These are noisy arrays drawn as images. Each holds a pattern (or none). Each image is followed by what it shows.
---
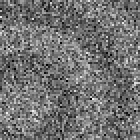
rings round one point
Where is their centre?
bottom left
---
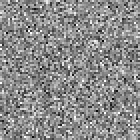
only noise
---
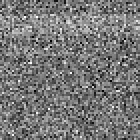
one horizontal stripe
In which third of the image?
top
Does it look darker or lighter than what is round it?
lighter
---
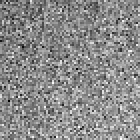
a smooth slope
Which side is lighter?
bottom right
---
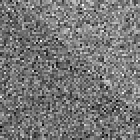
a sharp edge
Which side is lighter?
top right
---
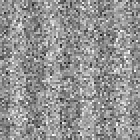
vertical stripes
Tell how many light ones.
4
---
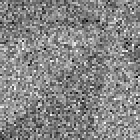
spokes from one point
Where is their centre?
top right
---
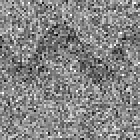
a wavy band
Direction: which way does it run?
left to right
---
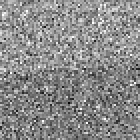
a sharp edge
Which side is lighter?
top
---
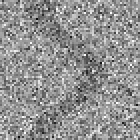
a wavy band
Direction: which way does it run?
top to bottom
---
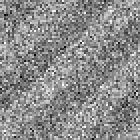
diagonal stripes
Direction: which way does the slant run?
bottom left to top right
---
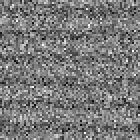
horizontal stripes
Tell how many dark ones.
6
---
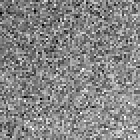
a smooth slope
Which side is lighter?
bottom right
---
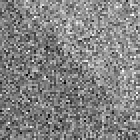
a sharp edge
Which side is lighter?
top right
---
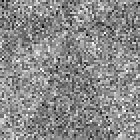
spokes from one point
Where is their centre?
top middle
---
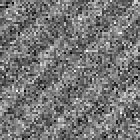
diagonal stripes
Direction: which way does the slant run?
bottom left to top right
